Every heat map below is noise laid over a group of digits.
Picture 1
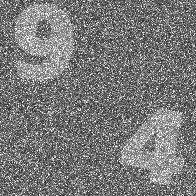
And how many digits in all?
2
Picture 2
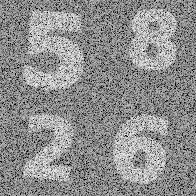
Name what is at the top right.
8
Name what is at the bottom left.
2
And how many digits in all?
4
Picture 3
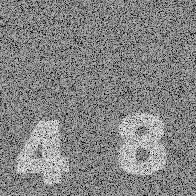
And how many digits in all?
2
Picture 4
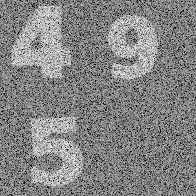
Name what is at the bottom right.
nothing
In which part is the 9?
top right
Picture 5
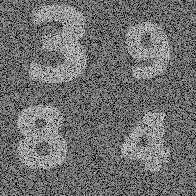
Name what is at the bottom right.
4
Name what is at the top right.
9
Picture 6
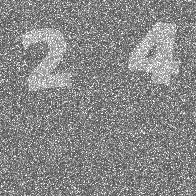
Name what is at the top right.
4
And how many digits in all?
2
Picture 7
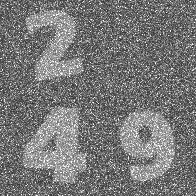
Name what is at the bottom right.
9
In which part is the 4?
bottom left
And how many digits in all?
3
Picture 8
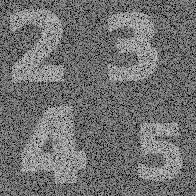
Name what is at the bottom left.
4
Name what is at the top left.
2
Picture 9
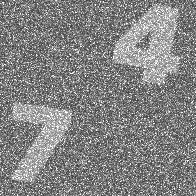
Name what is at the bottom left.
7
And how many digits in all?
2
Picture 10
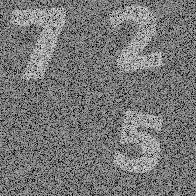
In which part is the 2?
top right
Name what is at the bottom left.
nothing
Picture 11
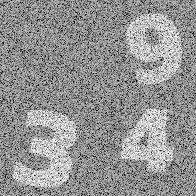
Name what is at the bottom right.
4
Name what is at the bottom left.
3
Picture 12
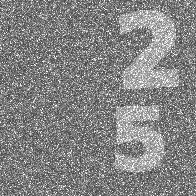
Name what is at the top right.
2
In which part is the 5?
bottom right
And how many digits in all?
2
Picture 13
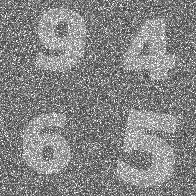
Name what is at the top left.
9
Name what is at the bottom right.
5
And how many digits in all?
4
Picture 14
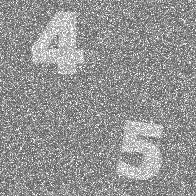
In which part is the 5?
bottom right
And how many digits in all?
2
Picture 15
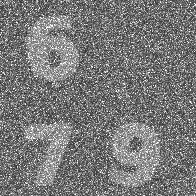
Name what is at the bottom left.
7
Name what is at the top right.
nothing
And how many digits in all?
3
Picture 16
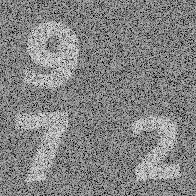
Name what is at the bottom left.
7
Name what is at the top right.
nothing
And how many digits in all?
3
